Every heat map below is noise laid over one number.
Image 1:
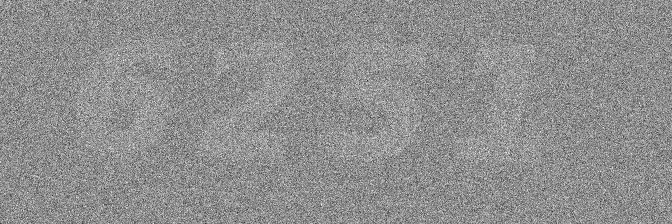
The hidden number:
6251
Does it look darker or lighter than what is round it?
lighter
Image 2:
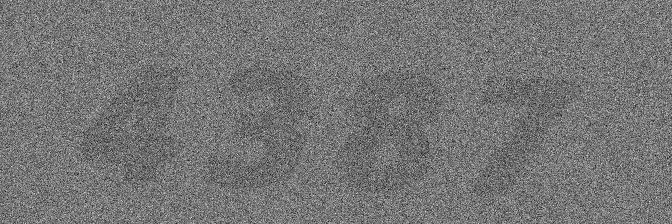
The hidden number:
4387
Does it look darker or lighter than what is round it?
darker
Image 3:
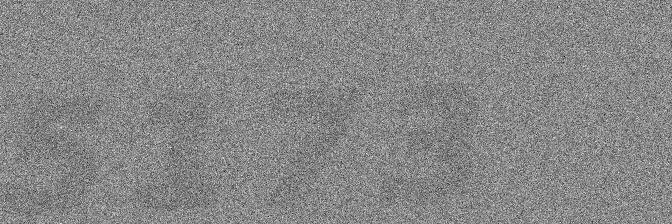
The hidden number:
5173
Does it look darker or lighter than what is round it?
darker
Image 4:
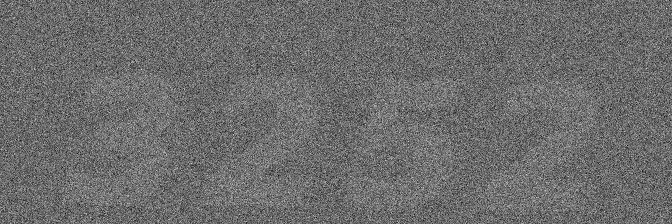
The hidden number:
3252
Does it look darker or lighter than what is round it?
lighter
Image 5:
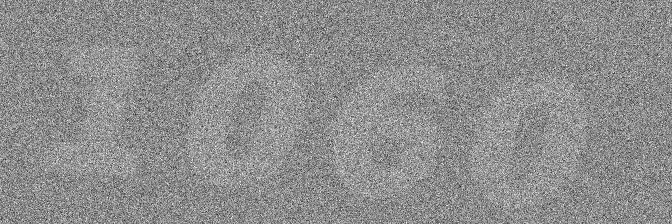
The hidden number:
1060
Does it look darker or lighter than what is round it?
lighter
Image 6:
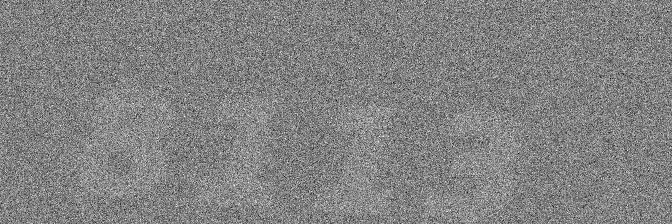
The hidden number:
8113
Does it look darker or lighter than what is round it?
lighter
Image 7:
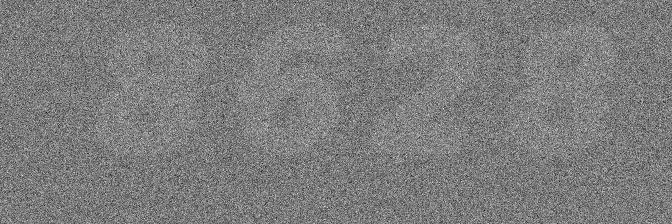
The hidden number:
8628
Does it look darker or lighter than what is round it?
lighter
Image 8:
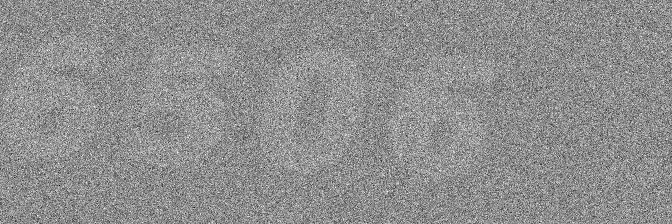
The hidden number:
6506
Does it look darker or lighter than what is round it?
lighter
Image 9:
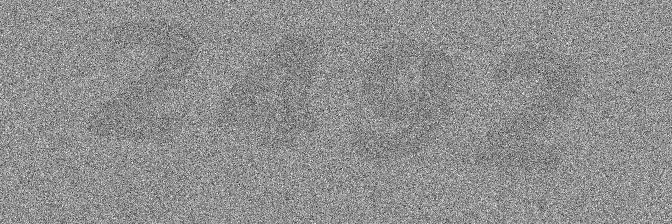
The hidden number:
2492
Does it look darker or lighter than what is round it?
darker
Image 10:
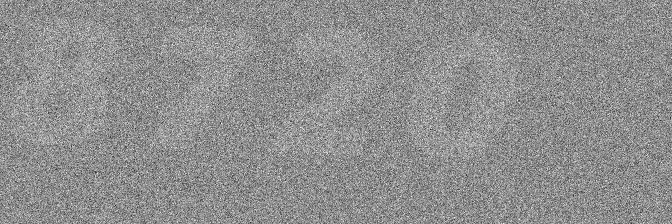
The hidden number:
8720
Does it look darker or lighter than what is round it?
lighter
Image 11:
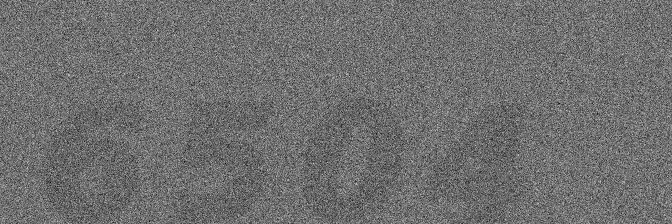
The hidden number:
6504
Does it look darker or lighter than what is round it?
darker
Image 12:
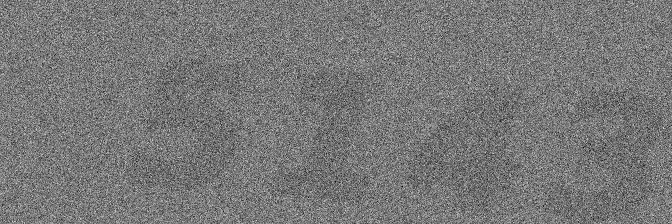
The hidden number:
5143
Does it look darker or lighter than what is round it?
darker
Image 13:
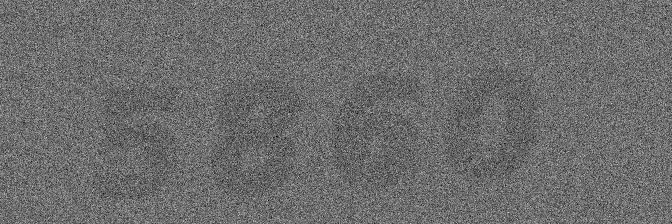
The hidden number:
5860
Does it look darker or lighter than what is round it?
darker
